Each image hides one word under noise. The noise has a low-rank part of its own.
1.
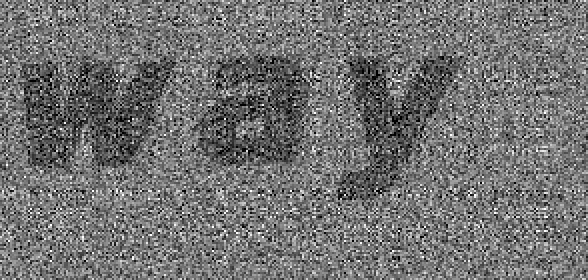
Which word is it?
way
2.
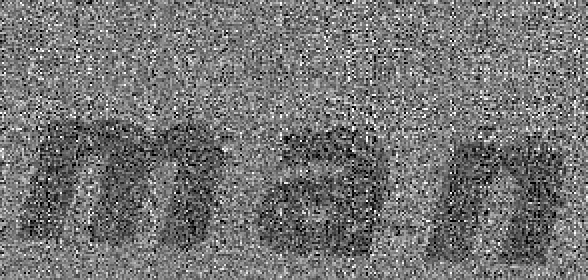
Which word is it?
man
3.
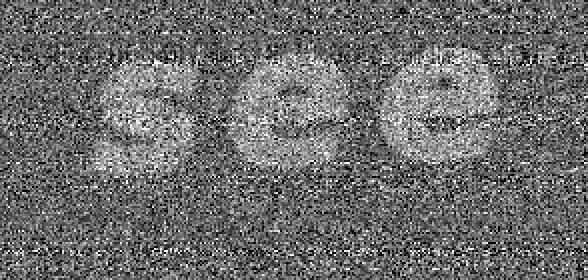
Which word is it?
see
